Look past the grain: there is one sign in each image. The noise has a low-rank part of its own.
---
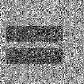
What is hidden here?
dark equals sign
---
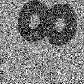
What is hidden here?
dark infinity sign
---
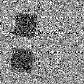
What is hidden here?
dark colon
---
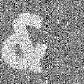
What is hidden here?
light ampersand
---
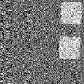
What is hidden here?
light colon
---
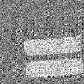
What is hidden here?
light equals sign
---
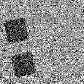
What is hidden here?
dark colon
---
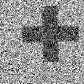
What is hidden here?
dark plus sign
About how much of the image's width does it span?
two thirds
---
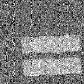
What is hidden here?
light equals sign
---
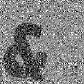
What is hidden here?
dark ampersand
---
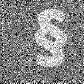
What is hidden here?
light section sign
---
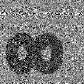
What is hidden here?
dark infinity sign
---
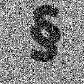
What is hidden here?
dark section sign
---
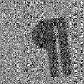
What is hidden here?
dark pilcrow
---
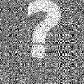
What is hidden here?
light question mark
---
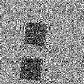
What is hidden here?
dark colon
